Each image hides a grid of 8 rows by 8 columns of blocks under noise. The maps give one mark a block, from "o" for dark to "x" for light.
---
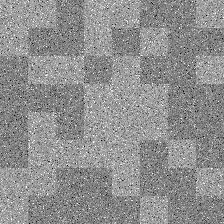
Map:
x x o x x o o x
x o o x o x o o
o x x o x o o x
o o o x x x o o
o x o x x x o o
o x x x x o x o
x x o o x o o x
x o o o o x o o
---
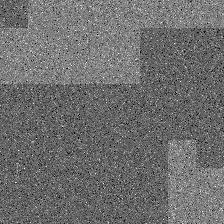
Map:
o x x x x x x x
x x x x x o o o
x x x x x o o o
o o o o o o o o
o o o o o o o o
o o o o o o x o
o o o o o o x x
o o o o o o x x
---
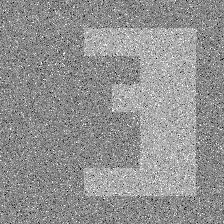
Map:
o o o o o o o o
o o o x x x x o
o o o o o x x o
o o o o x x x o
o o o o o x x o
o o o o o x x o
o o o x x x x o
o o o o o o o o
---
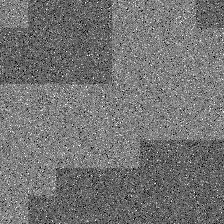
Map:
x o o o x x x o
o o o o x x x x
o o o o x x x x
x x x x x x x x
x x x x x x x x
x x x x x o o o
x x o o o o o o
x o o o o o o o
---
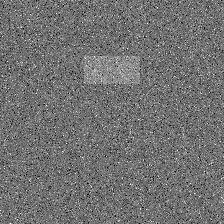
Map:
o o o o o o o o
o o o o o o o o
o o o x x o o o
o o o o o o o o
o o o o o o o o
o o o o o o o o
o o o o o o o o
o o o o o o o o
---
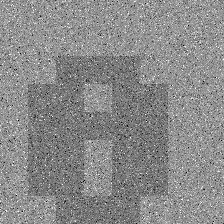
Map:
x x x x x x x x
x x x x x x x x
x x o o o x x x
x o o x o o x x
x o o o o o x x
x o o x o o x x
x o o x o o x x
x x o o o x x x
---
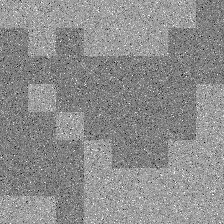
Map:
x x x x x x x o
o x o x x x o o
o o o o o o o o
o x o o o o o x
o o x o o o o x
o o o x o o x x
o o o x x x x x
x x o x x x x x
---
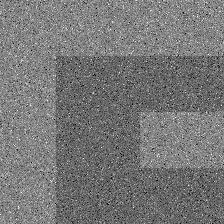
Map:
x x x x x x x x
x x x x x x x x
x x o o o o o o
x x o o o o o o
x x o o o x x x
x x o o o x x x
x x o o o o o o
x x o o o o o o
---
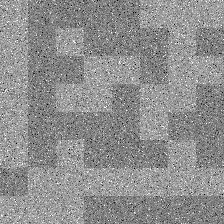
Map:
x o o o o x x x
x o x o o o x o
x o o x x o x x
x o x x o x x o
x o o o o x o o
x o x o o o x o
o x x x x x x x
x x x o o o o o
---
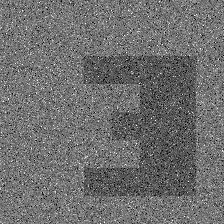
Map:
x x x x x x x x
x x x x x x x x
x x x o o o o x
x x x x x o o x
x x x x o o o x
x x x x x o o x
x x x o o o o x
x x x x x x x x
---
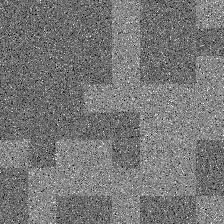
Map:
o o o o x o o x
o o o o x o o o
o o o o x o o x
o o o x x x x x
o o o o o x x x
x o x x o x x o
o x x x x x x o
o x o o x o o x
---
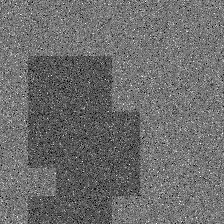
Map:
x x x x x x x x
x x x x x x x x
x o o o x x x x
x o o o x x x x
x o o o o x x x
x o o o o x x x
x x o o o x x x
x o o o x x x x
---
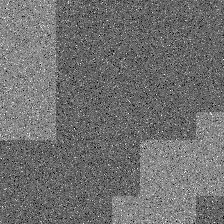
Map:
x x o o o o o o
x x o o o o o o
x x o o o o o o
x x o o o o o o
x x o o o o o x
o o o o o x x x
o o o o o x x x
o o o o x x x o
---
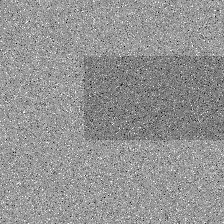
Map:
x x x x x x x x
x x x x x x x x
x x x o o o o o
x x x o o o o o
x x x o o o o o
x x x x x x x x
x x x x x x x x
x x x x x x x x
